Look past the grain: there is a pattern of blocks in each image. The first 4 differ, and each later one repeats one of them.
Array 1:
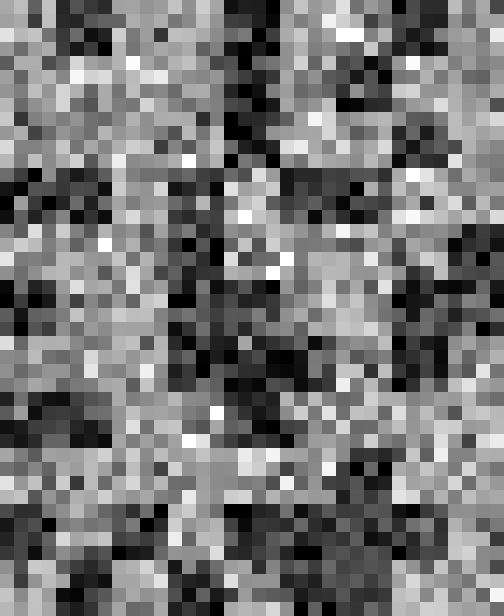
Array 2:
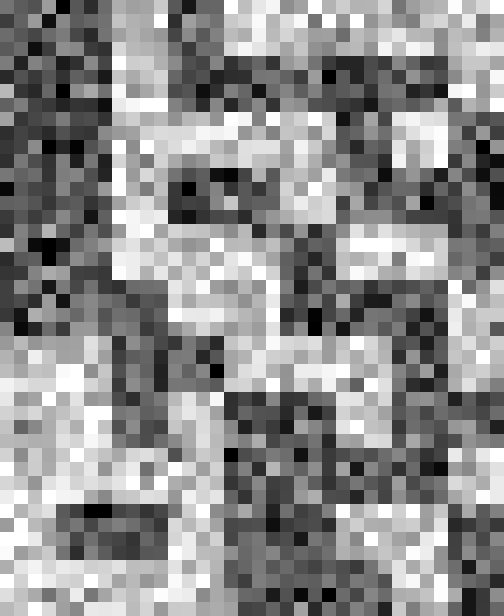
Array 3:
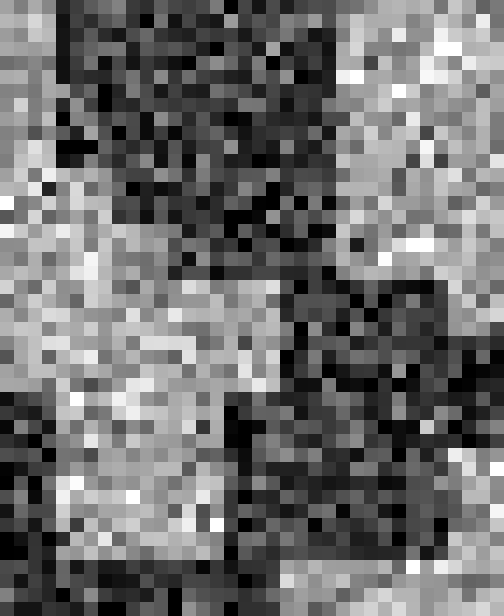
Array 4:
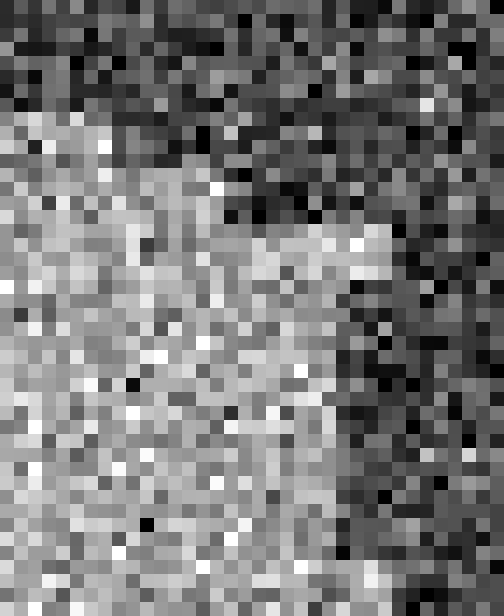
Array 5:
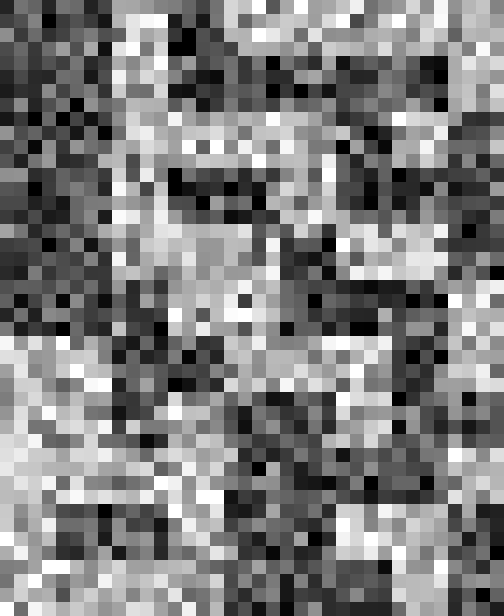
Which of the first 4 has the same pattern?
2
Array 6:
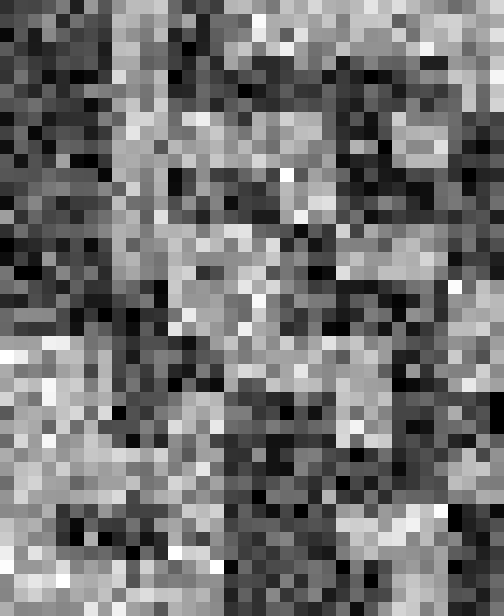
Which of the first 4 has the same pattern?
2
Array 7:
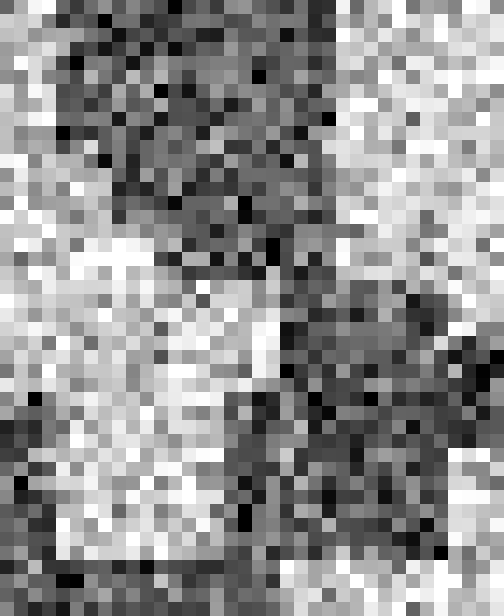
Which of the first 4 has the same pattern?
3
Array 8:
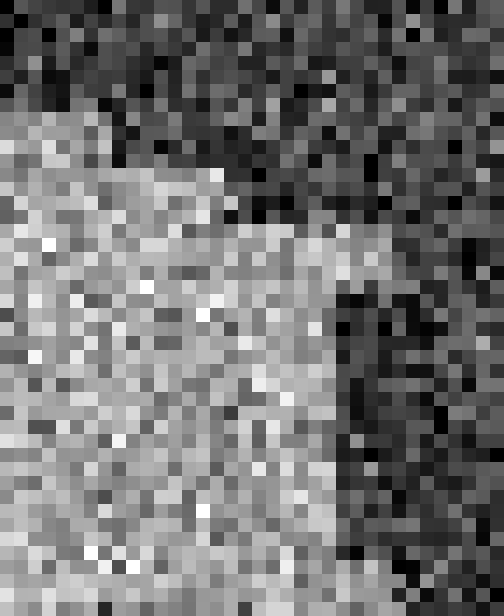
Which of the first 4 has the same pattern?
4
